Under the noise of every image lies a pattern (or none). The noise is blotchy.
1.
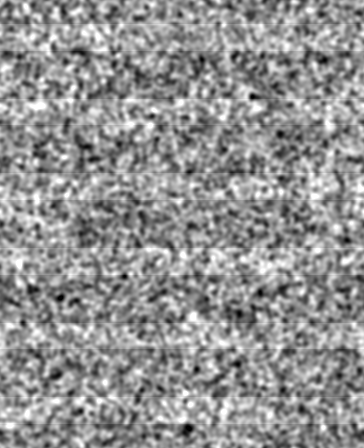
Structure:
horizontal stripes
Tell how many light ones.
6
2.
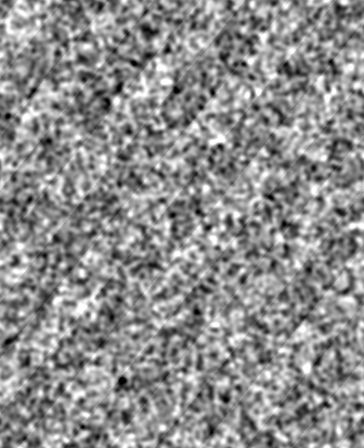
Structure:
diagonal stripes
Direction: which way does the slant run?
bottom left to top right
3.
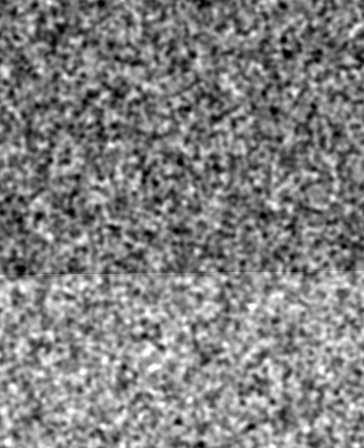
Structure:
a sharp edge
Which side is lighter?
bottom
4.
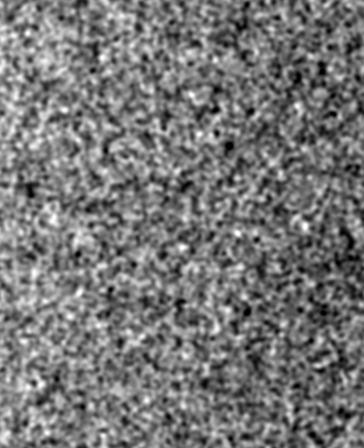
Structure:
a smooth slope
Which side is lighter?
left
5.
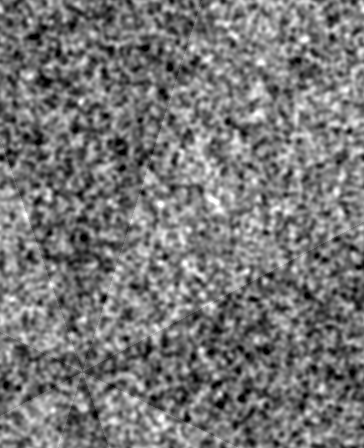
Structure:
spokes from one point
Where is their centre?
bottom left
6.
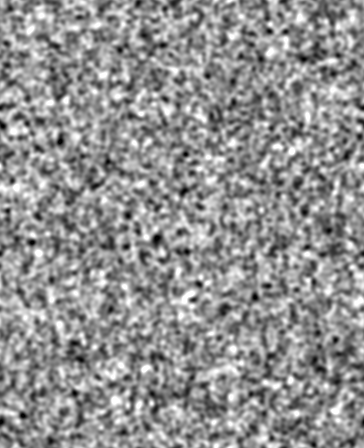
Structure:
only noise
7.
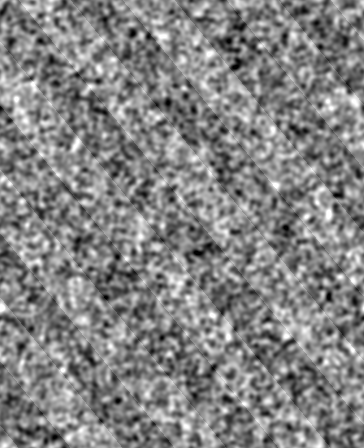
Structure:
diagonal stripes
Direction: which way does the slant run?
top left to bottom right
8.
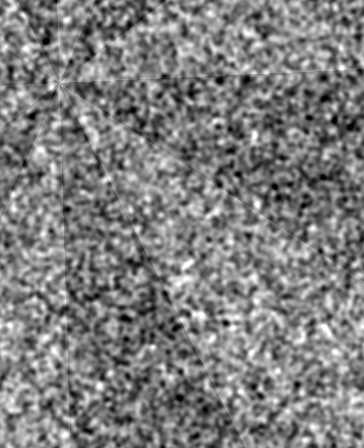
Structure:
spokes from one point
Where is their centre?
top left
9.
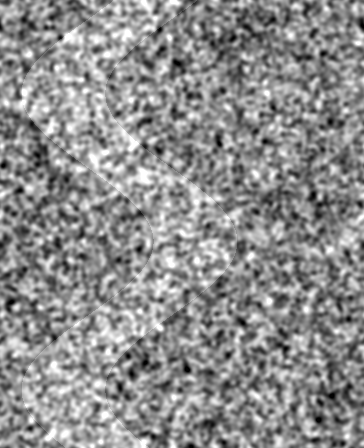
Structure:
a wavy band
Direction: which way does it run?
top to bottom
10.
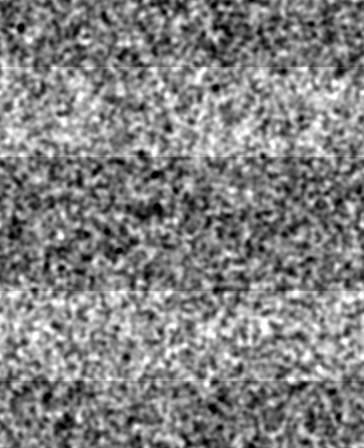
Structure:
horizontal stripes
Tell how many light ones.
2
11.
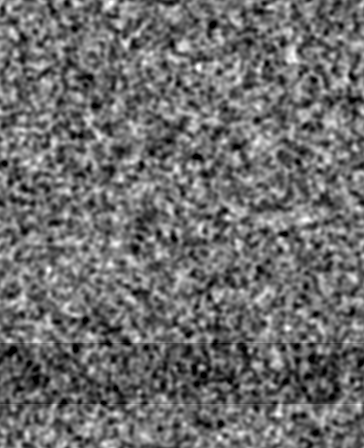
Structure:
one horizontal stripe
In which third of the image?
bottom
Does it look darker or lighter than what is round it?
darker
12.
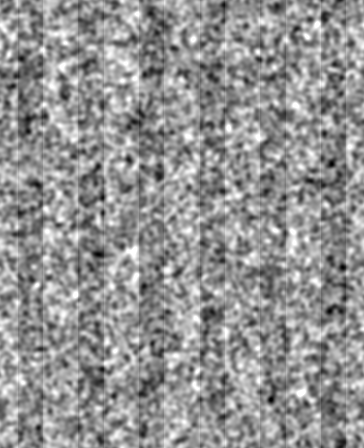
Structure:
vertical stripes
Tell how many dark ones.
6
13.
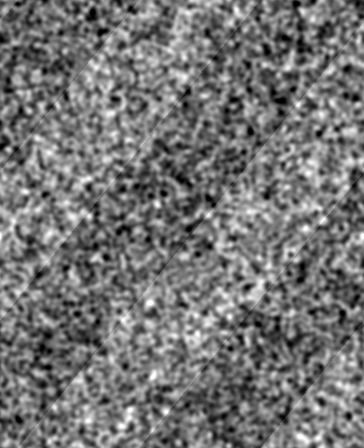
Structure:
diagonal stripes
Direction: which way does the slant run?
bottom left to top right
